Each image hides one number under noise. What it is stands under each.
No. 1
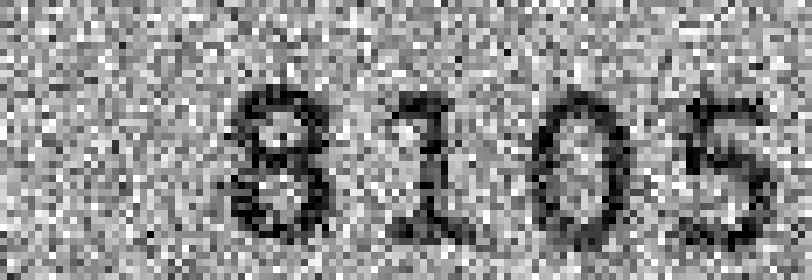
8105
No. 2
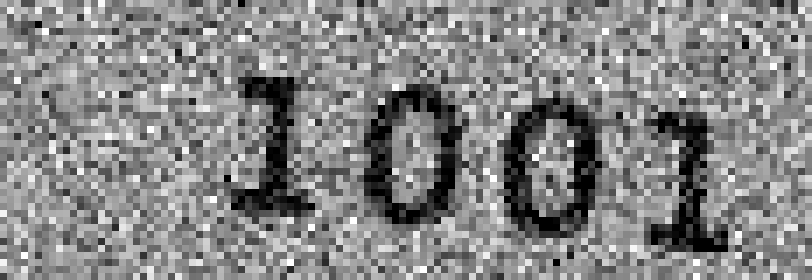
1001
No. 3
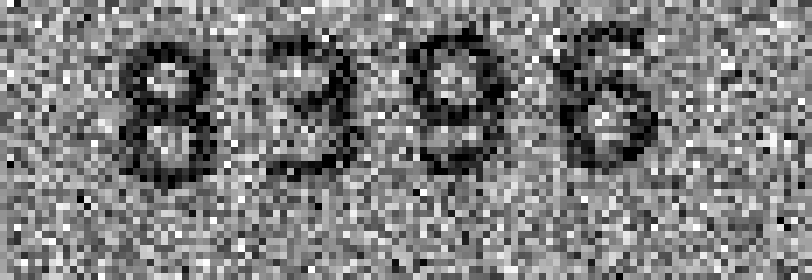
8396
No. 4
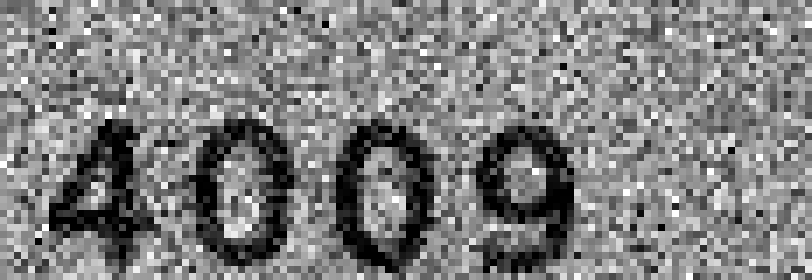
4009
